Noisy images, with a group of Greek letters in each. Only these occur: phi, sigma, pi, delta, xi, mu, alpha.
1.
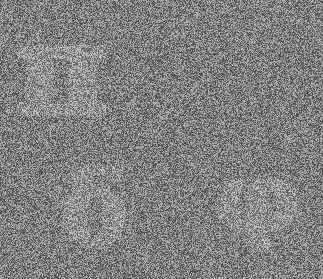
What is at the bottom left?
delta
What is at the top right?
nothing
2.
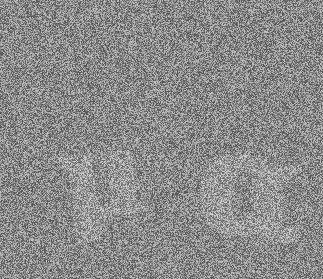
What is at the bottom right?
alpha
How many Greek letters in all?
2
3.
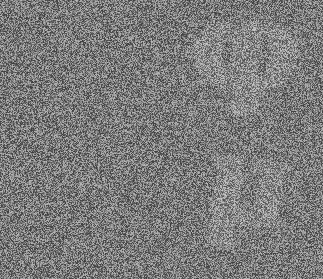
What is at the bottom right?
mu
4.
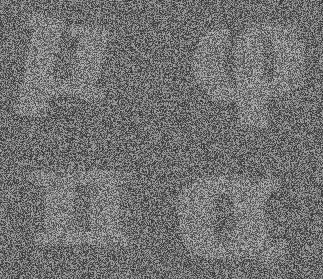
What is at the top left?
mu
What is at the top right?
phi
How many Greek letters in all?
4
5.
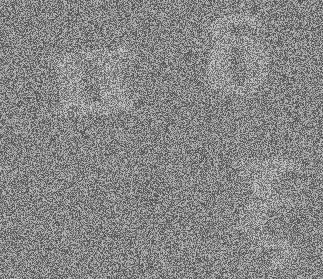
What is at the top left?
pi
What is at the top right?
delta
